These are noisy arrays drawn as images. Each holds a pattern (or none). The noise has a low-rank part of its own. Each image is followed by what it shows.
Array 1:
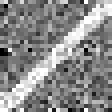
a diagonal band
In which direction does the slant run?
bottom left to top right
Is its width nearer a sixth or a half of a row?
a sixth
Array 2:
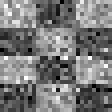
a checkerboard
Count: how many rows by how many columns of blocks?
4 by 3
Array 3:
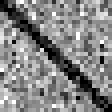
a diagonal band
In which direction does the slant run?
top left to bottom right
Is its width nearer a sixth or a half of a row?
a sixth
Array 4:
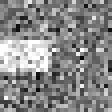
one block
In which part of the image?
middle left
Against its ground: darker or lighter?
lighter
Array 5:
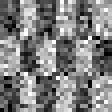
a checkerboard
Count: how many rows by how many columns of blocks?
3 by 6
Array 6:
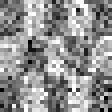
a checkerboard
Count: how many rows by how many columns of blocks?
3 by 5
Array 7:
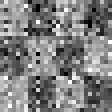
a checkerboard
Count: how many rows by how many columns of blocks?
3 by 4
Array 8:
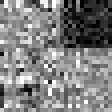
one block
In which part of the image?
top right
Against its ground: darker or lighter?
darker
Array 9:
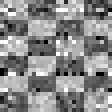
a checkerboard
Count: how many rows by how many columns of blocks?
6 by 4
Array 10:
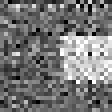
one block
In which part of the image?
middle right
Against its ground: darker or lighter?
lighter
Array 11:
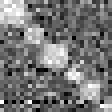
blocks along the diagonal
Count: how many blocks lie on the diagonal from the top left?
6
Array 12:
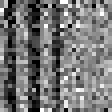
bands of columns
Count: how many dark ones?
3
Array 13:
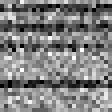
bands of rows
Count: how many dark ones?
4
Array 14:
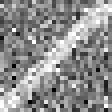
a diagonal band
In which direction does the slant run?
bottom left to top right
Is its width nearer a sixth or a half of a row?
a sixth
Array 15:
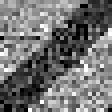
a diagonal band
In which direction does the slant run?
bottom left to top right
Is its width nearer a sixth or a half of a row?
a half
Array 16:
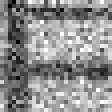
bands of rows crossing bands of columns
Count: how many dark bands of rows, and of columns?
2 and 1
